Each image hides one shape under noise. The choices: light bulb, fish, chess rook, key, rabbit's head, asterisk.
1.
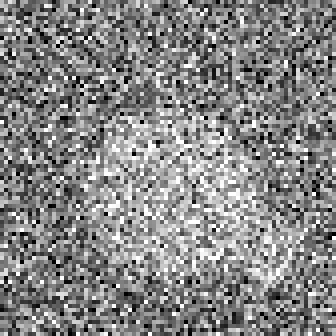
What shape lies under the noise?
light bulb
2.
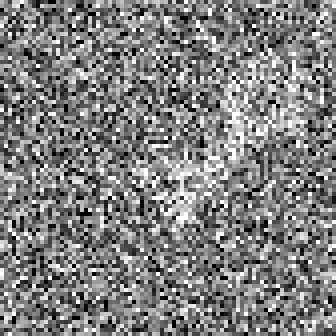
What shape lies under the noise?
key
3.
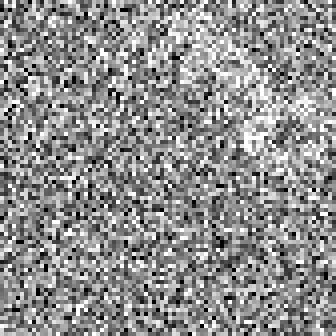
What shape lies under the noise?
key
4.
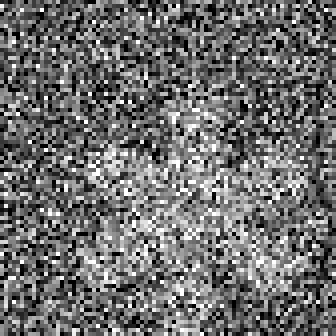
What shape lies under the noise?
asterisk
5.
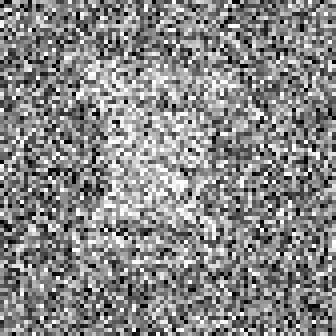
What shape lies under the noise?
chess rook
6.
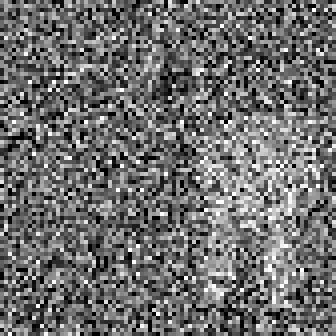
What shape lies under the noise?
rabbit's head
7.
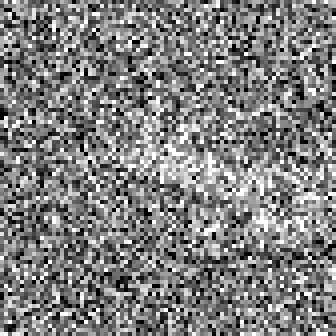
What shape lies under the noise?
key
